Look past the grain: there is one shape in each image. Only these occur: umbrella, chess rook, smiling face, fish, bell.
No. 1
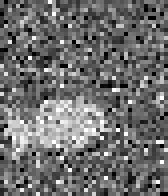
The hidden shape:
fish
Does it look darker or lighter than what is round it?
lighter
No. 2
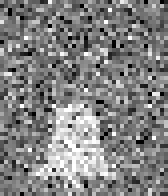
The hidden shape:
bell
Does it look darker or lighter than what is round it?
lighter
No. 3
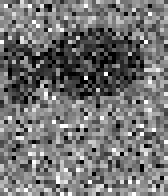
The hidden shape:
fish
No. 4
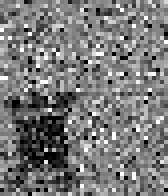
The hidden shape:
chess rook
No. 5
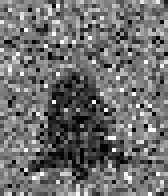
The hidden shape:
bell
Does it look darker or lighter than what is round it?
darker
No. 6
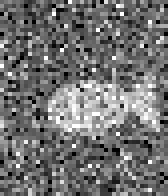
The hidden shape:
fish
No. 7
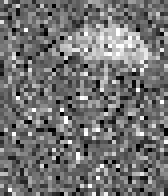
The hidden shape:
umbrella
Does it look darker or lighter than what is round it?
lighter
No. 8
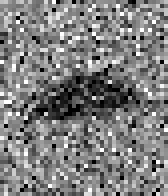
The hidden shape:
umbrella
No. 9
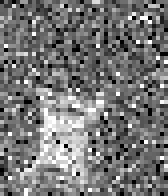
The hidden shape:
chess rook
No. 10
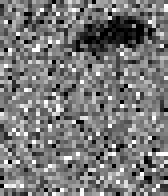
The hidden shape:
umbrella
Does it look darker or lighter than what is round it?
darker
